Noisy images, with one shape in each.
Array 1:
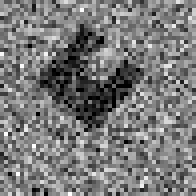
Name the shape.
square with a notch
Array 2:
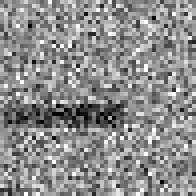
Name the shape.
bar
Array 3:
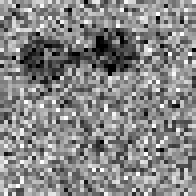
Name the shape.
dumbbell
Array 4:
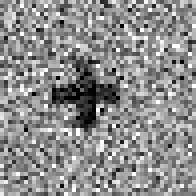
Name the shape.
cross
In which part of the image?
centre
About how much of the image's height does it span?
a third
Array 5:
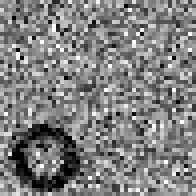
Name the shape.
ring
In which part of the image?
bottom left
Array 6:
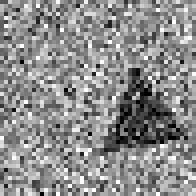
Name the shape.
triangle
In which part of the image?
middle right
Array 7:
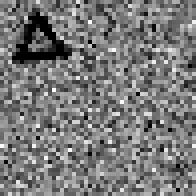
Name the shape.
triangle frame
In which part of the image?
top left
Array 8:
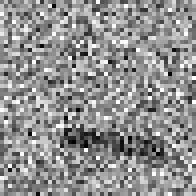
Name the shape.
bar
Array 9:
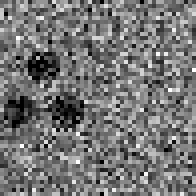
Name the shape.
three dots
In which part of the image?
middle left
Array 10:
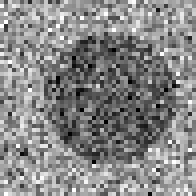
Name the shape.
disc
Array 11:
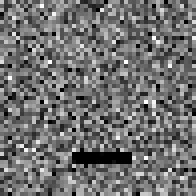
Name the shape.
bar
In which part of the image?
bottom middle
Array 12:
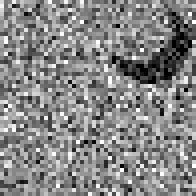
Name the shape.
crescent
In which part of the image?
top right
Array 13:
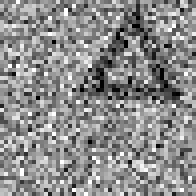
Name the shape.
triangle frame
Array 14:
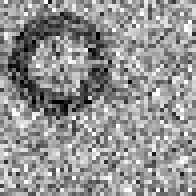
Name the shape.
ring
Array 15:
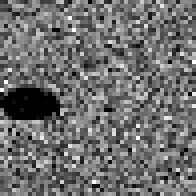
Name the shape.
ellipse
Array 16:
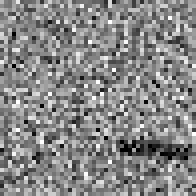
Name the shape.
bar
